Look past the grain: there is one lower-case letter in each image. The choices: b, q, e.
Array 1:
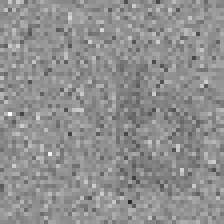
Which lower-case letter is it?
b
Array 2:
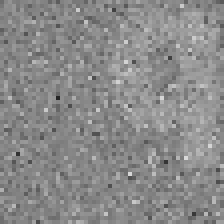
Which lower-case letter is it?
q
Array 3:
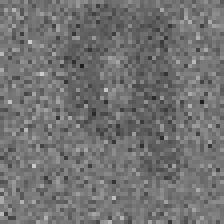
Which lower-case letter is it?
q
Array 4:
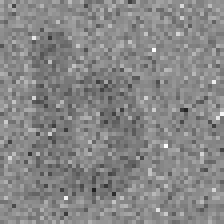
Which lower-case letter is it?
b
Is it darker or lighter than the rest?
darker
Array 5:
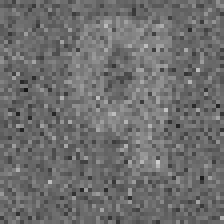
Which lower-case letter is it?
q
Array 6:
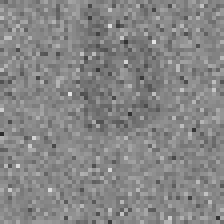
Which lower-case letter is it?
b
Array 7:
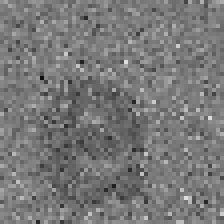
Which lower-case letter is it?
e
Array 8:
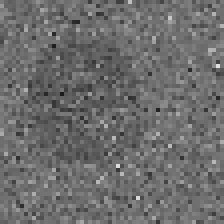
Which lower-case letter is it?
e
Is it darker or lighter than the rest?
darker
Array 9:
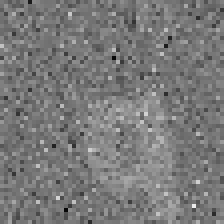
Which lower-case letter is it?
q
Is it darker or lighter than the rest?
lighter
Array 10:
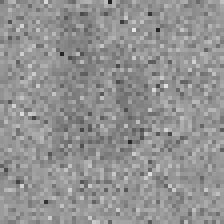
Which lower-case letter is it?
b
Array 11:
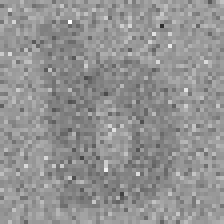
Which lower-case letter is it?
b
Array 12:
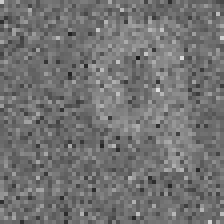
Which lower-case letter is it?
q
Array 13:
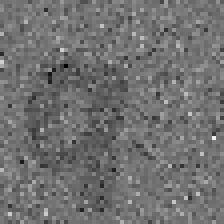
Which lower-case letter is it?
q
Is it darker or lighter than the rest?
darker
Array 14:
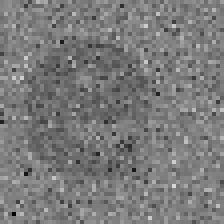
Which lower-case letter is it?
e
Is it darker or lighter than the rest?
darker
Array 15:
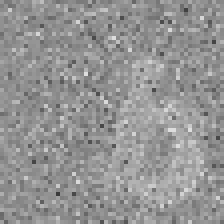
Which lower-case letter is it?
b
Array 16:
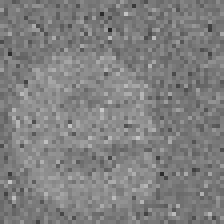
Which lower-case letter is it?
e
